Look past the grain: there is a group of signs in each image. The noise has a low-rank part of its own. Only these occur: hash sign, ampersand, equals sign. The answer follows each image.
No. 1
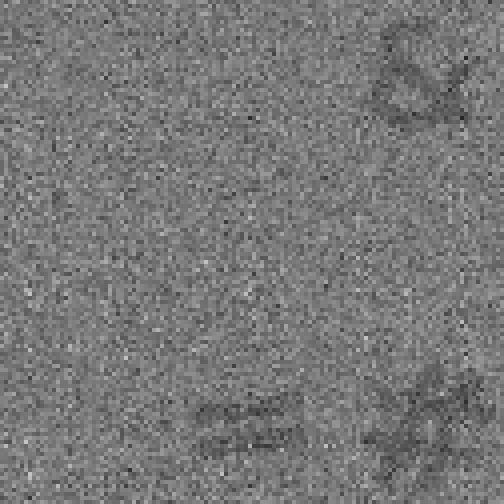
top right: ampersand; bottom middle: equals sign; bottom right: hash sign
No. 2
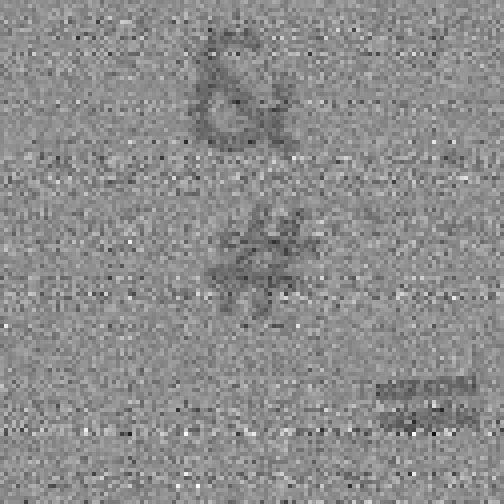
top middle: ampersand; centre: hash sign; bottom right: equals sign
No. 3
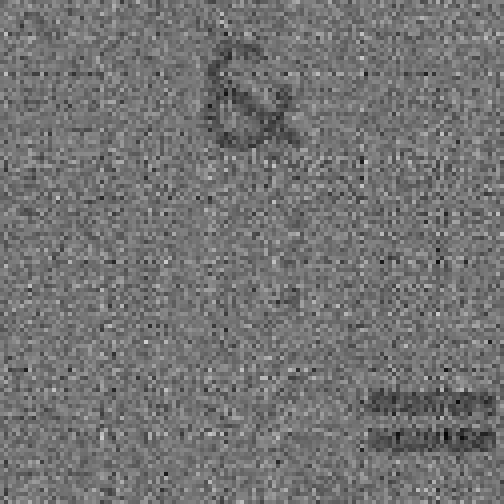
top middle: ampersand; bottom right: equals sign
